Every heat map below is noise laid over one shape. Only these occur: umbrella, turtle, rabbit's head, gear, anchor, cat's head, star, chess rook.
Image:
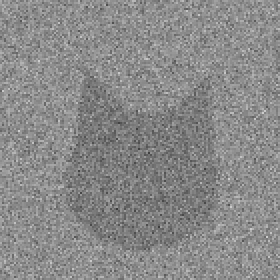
cat's head
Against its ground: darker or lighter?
darker
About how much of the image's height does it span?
two thirds
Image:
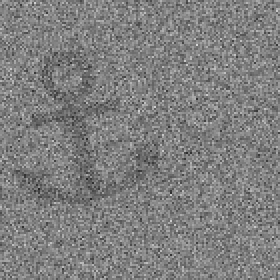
anchor
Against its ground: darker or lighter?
darker
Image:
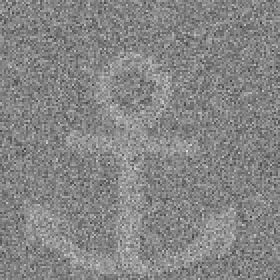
anchor
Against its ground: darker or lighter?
lighter
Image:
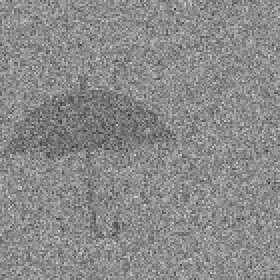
umbrella
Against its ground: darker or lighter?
darker
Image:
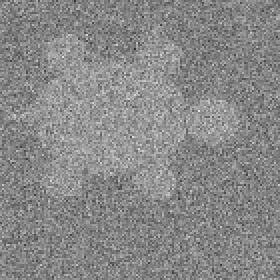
turtle
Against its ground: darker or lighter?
lighter
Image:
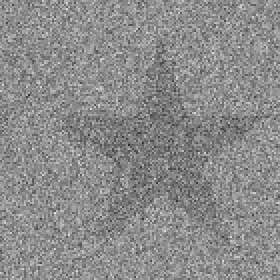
star
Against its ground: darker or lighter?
darker
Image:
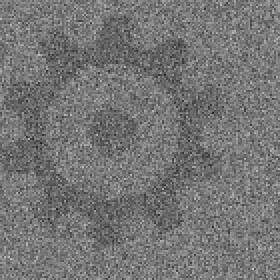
gear
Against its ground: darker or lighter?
darker
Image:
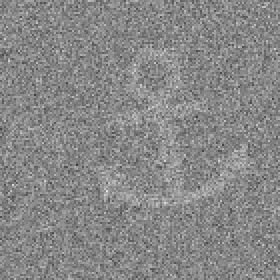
anchor
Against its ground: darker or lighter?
lighter
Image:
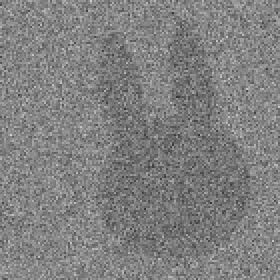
rabbit's head
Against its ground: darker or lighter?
darker
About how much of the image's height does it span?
nearly all
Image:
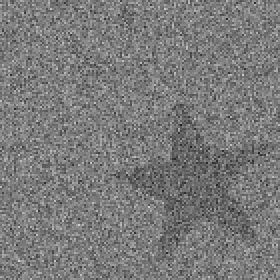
star
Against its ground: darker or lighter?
darker
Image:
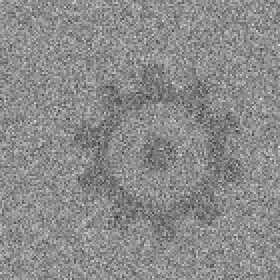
gear
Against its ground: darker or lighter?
darker
